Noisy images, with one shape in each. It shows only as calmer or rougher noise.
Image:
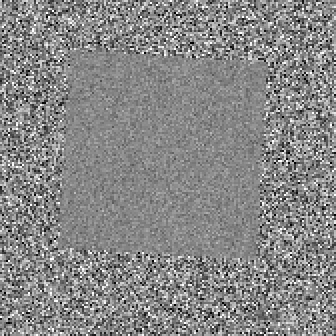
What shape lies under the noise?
square
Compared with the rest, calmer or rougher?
calmer
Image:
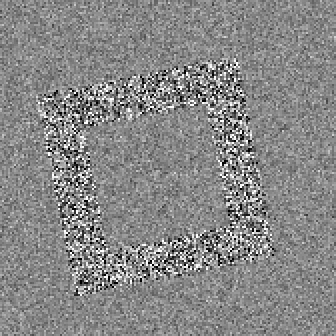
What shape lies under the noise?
square frame
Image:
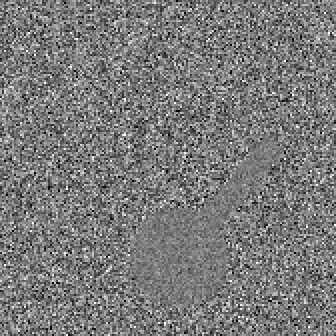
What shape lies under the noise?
lollipop
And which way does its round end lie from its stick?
down and left
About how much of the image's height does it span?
half
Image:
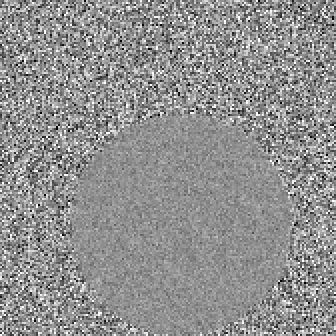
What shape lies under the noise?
disc
